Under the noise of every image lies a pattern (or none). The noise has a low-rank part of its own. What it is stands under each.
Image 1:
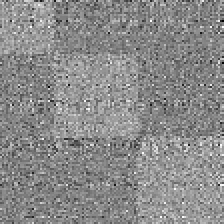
blocks along the diagonal
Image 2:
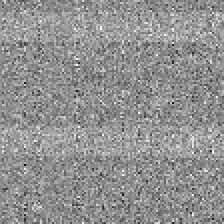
bands of rows
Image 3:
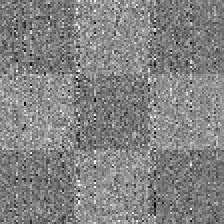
a checkerboard
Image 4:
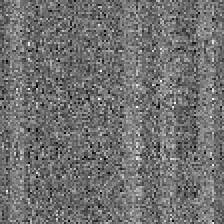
bands of columns
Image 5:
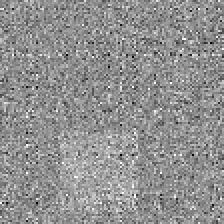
one block
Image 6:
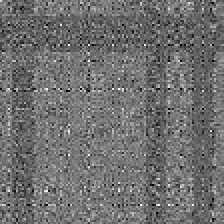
bands of rows crossing bands of columns
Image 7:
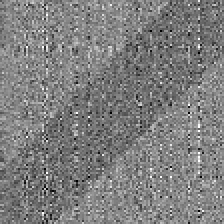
a diagonal band
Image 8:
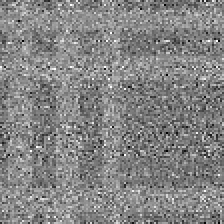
bands of rows crossing bands of columns
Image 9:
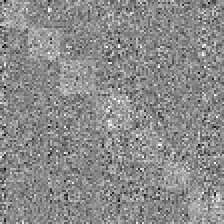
blocks along the diagonal
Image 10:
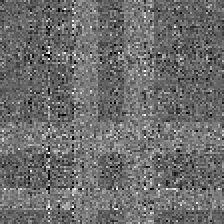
bands of rows crossing bands of columns
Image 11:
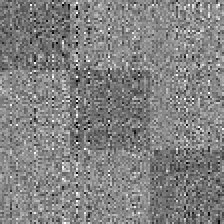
blocks along the diagonal
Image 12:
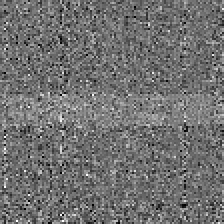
one band of rows
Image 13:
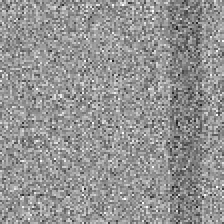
one band of columns
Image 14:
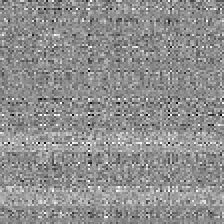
bands of rows
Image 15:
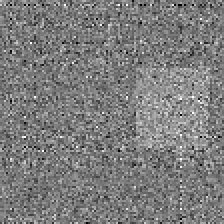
one block
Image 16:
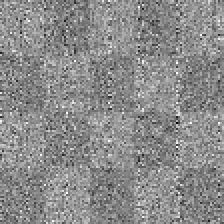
a checkerboard
